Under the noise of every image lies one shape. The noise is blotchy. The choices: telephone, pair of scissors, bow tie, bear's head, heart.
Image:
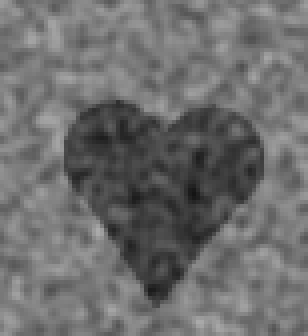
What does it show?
dark heart
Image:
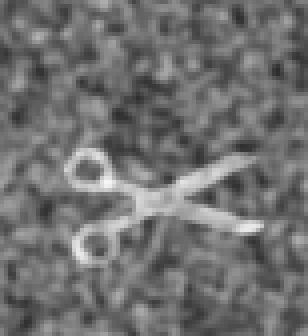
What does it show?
light pair of scissors
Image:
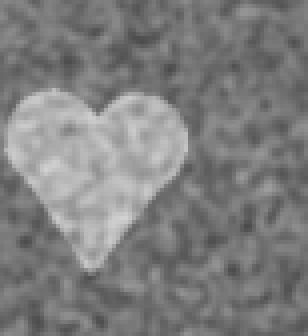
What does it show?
light heart
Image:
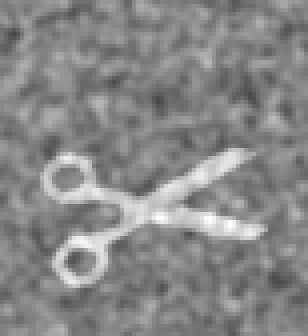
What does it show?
light pair of scissors
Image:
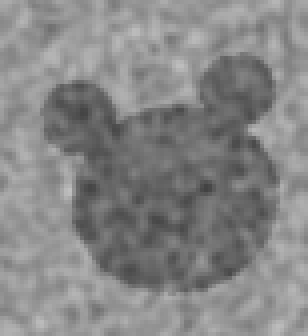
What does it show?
dark bear's head
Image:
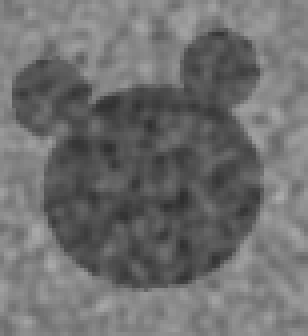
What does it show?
dark bear's head
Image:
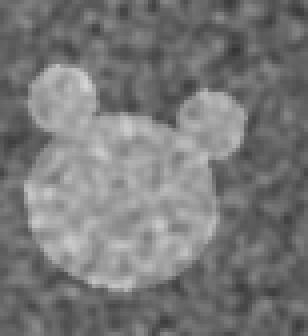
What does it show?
light bear's head
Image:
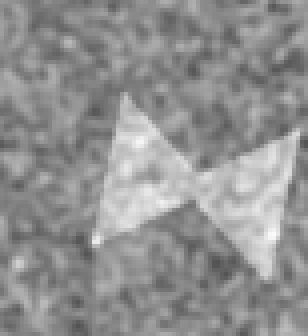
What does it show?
light bow tie
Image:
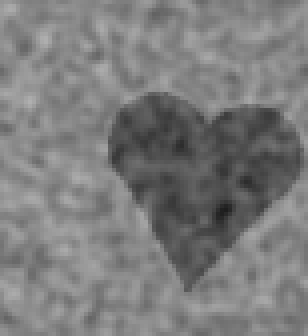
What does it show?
dark heart
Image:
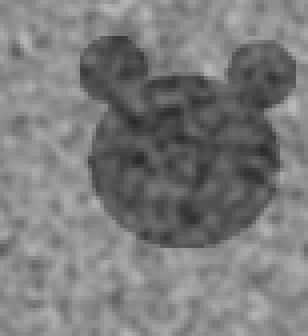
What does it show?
dark bear's head
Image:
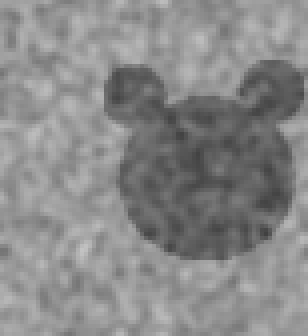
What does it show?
dark bear's head
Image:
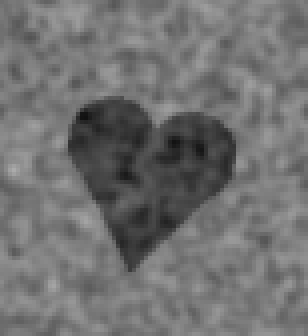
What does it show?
dark heart
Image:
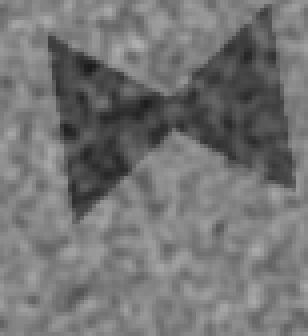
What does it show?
dark bow tie
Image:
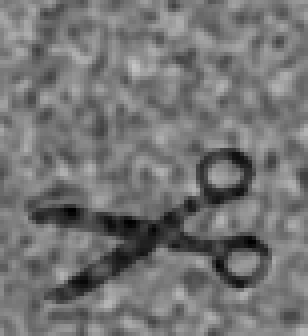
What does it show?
dark pair of scissors
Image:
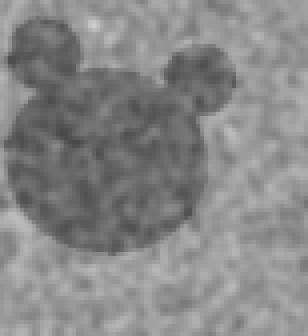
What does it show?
dark bear's head
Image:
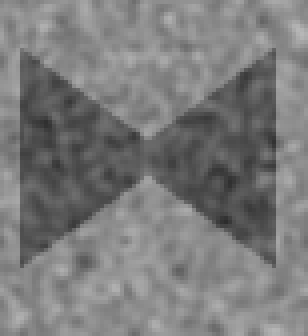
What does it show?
dark bow tie
